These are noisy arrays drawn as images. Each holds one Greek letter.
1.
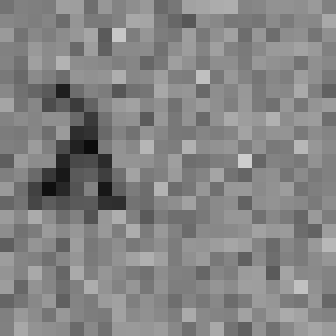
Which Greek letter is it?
lambda
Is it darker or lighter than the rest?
darker
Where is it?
middle left
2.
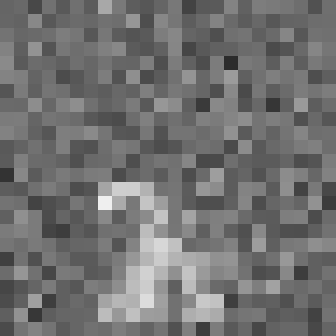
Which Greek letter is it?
lambda
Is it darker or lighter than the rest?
lighter
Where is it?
bottom middle
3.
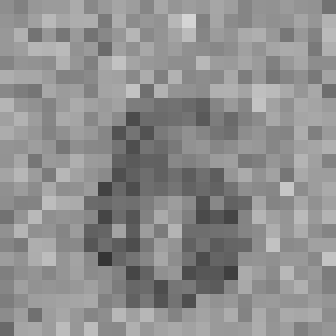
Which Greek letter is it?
delta
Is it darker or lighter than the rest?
darker
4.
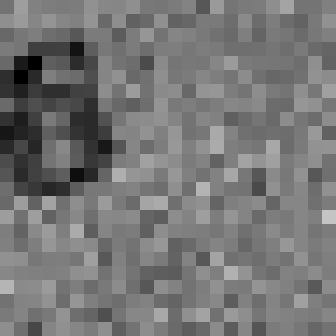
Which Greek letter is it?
delta
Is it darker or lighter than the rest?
darker
